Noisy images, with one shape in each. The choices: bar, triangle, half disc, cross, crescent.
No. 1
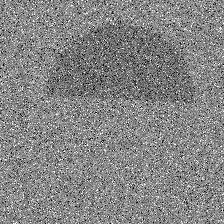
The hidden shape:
half disc
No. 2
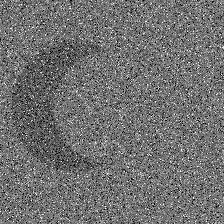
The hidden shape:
crescent
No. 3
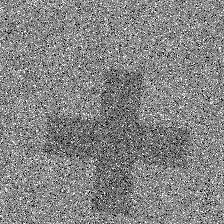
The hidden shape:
cross
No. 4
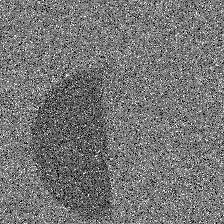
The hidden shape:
half disc
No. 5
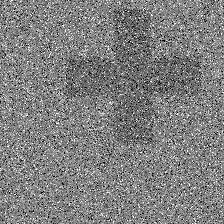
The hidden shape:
cross
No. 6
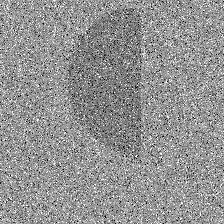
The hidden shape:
half disc
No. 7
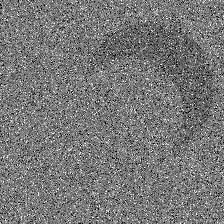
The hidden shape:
crescent
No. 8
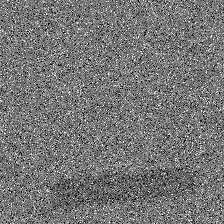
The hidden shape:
bar
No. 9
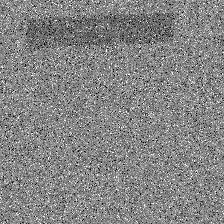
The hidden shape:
bar
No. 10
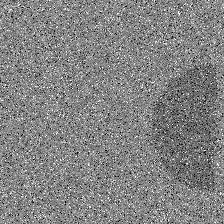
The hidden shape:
half disc
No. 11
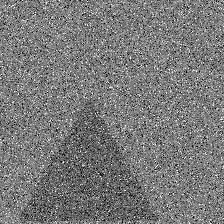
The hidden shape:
triangle
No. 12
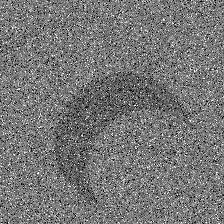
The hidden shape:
crescent
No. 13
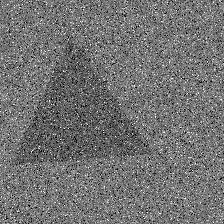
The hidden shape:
triangle
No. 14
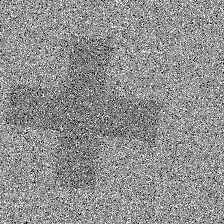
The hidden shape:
cross
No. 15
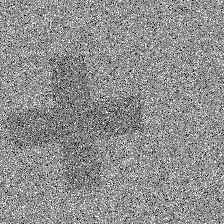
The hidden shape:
cross
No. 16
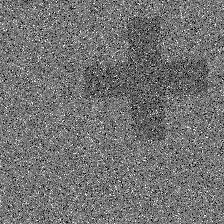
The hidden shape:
cross
